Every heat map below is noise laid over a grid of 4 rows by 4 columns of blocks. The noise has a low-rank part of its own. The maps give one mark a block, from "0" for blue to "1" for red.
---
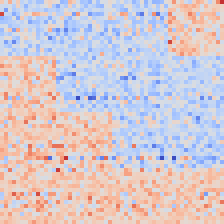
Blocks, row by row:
0 0 0 1
1 0 0 0
1 1 0 0
1 1 1 1
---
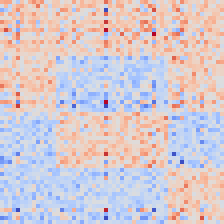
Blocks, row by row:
1 1 1 1
1 0 0 1
0 1 1 0
0 0 0 1
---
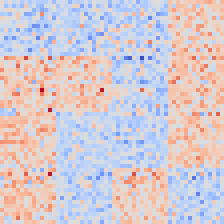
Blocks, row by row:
0 0 0 1
1 1 0 1
1 0 0 1
1 0 1 0
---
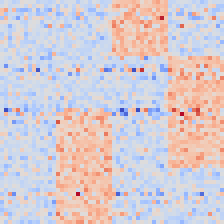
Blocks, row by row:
0 0 1 0
0 0 0 1
0 1 0 1
0 1 0 0
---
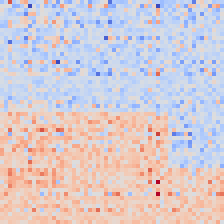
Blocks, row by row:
0 0 0 0
0 0 0 0
1 1 1 0
1 1 1 1
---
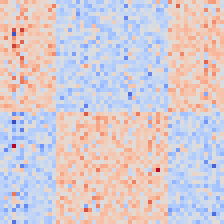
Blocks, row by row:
1 0 0 1
1 0 0 1
0 1 1 0
0 1 1 0
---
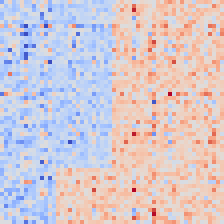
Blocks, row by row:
0 0 1 1
0 0 1 1
0 0 1 1
0 1 1 1
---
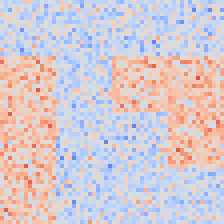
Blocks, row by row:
0 0 0 0
1 0 1 1
1 0 0 1
1 0 0 0
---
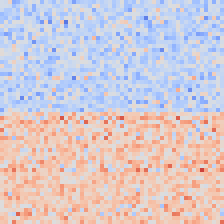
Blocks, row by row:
0 0 0 0
0 0 0 0
1 1 1 1
1 1 1 1
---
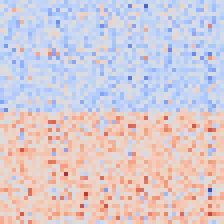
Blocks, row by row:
0 0 0 0
0 0 0 0
1 1 1 1
1 1 1 1
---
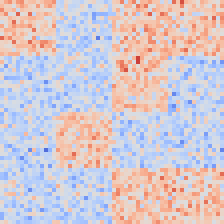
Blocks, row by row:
1 0 1 1
0 0 1 0
0 1 0 0
0 0 1 1
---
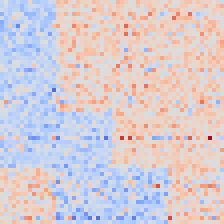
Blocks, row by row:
0 1 1 1
0 1 1 1
0 0 1 1
1 0 0 1
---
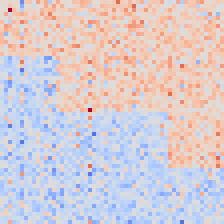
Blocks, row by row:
1 1 1 1
0 1 1 1
0 0 0 1
0 0 0 0
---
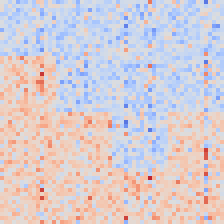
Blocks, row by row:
0 0 0 0
1 0 0 0
1 1 0 1
1 1 1 1
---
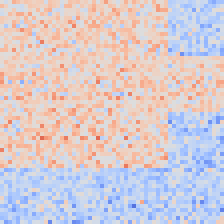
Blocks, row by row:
1 1 1 0
1 1 1 1
1 1 1 0
0 0 0 0
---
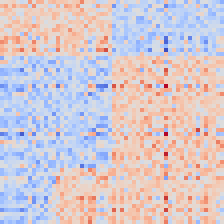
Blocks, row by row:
1 1 0 0
0 0 1 1
0 0 1 1
0 1 1 1
